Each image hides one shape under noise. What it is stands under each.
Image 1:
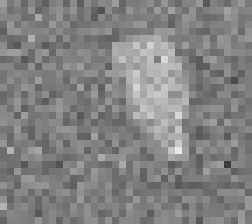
bottle
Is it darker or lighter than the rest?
lighter
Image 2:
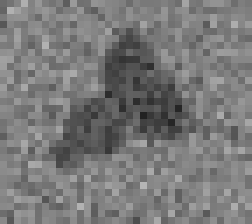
chess pawn
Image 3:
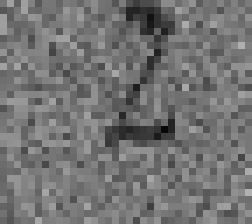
musical note
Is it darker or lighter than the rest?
darker
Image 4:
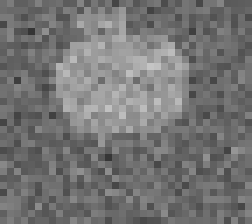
apple
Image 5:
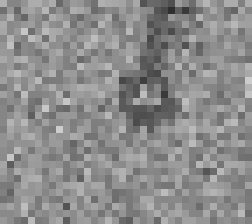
key
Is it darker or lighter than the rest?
darker
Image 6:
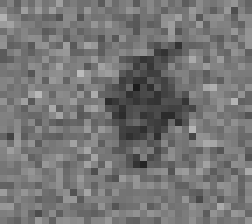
teapot
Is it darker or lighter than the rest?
darker
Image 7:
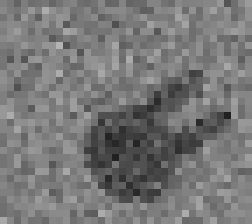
rabbit's head
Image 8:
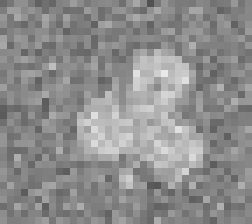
club
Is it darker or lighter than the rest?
lighter
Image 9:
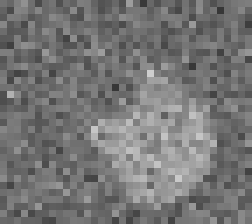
cat's head
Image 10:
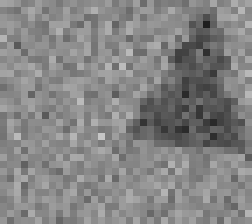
chess pawn
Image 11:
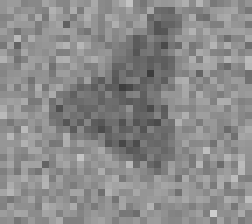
chess pawn
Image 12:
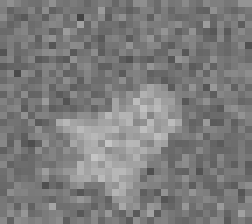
bell
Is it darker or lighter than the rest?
lighter
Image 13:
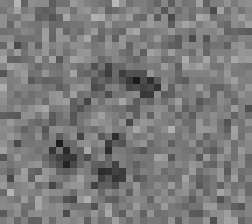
pair of musical notes
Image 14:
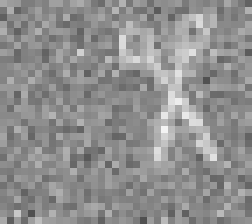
pair of scissors
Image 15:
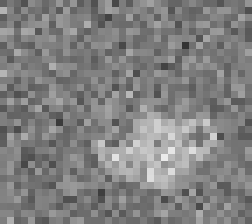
teapot
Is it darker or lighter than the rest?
lighter
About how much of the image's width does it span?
half
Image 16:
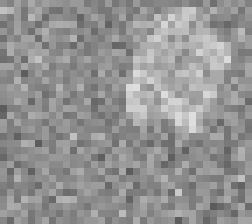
telephone
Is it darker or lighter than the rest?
lighter
